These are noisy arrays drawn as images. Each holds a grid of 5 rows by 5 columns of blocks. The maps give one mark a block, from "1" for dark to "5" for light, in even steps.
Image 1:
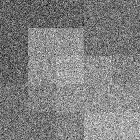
11122
14422
14543
23444
22355
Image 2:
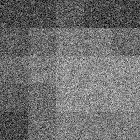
11211
23443
34555
23555
13444
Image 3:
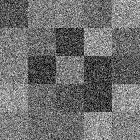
24435
43153
41412
53215
43354
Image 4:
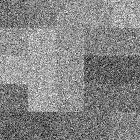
23445
45433
55411
25422
11223
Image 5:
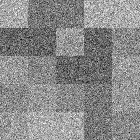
52255
11413
43114
34324
45523
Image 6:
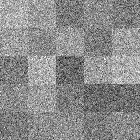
54232
43424
25145
34211
23323
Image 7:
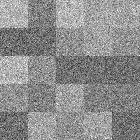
52544
11343
53111
32422
14341
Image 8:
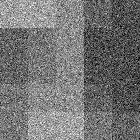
55421
23411
23411
34421
35532
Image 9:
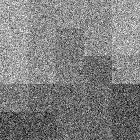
54445
54345
54324
32221
11221
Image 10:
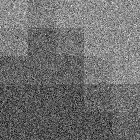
54555
42355
22245
11123
11112
